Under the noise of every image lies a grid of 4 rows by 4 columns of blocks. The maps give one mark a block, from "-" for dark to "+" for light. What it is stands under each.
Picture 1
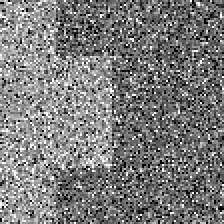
+ - - -
+ + - -
+ + - -
+ - - -
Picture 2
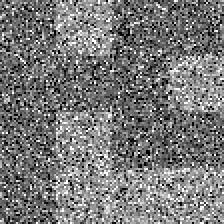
- + - -
- - - +
- + - -
- + + +
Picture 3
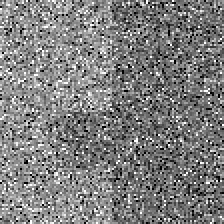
+ + - -
+ + - -
+ - - -
+ + - -
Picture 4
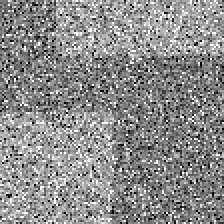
- + + +
- - - -
+ + - -
+ + - -
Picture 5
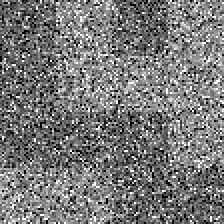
- + - +
- + + +
- - - +
+ + - -
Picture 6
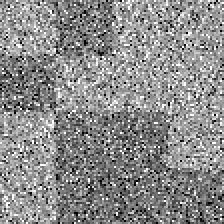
+ - + +
- + + +
+ - - +
+ - - -
